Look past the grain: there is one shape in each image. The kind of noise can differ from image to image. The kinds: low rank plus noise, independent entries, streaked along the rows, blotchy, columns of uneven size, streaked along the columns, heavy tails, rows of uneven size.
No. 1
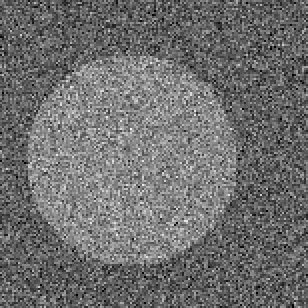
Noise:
independent entries
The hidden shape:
disc
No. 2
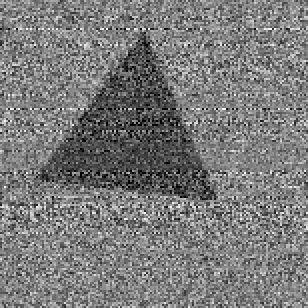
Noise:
rows of uneven size
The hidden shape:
triangle
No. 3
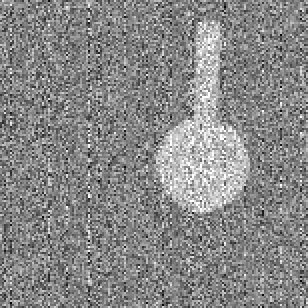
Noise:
columns of uneven size
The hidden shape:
lollipop
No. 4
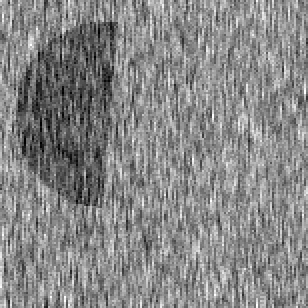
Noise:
streaked along the columns
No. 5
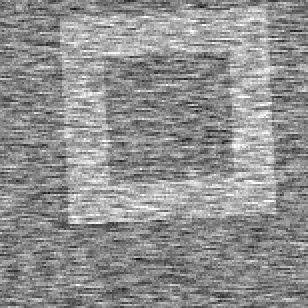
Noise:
streaked along the rows
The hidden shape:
square frame
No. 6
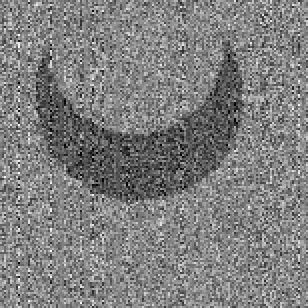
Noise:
columns of uneven size
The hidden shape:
crescent
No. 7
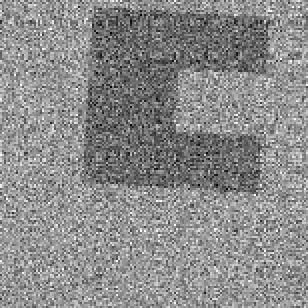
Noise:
low rank plus noise
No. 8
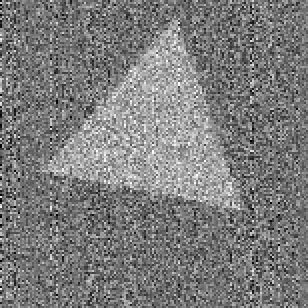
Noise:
columns of uneven size
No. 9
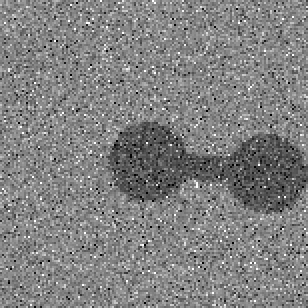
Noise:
heavy tails
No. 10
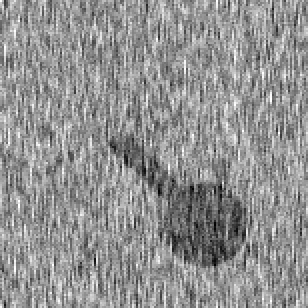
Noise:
streaked along the columns
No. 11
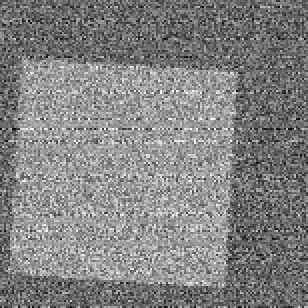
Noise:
rows of uneven size
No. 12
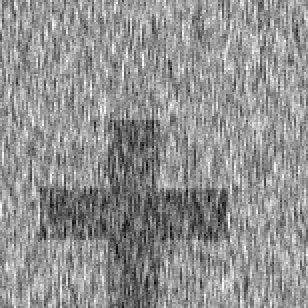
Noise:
streaked along the columns
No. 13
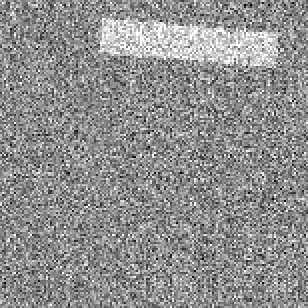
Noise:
low rank plus noise
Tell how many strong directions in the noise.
five to eight
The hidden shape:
bar
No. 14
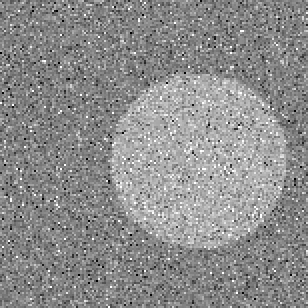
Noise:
heavy tails
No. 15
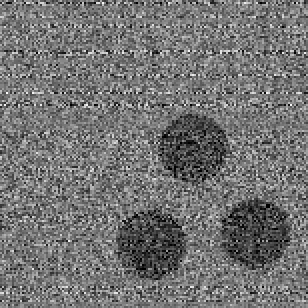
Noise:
rows of uneven size
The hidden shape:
three dots
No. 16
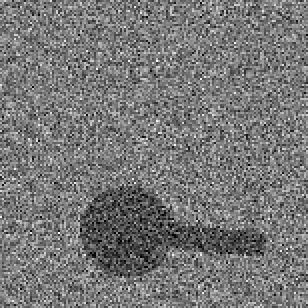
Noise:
low rank plus noise
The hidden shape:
lollipop
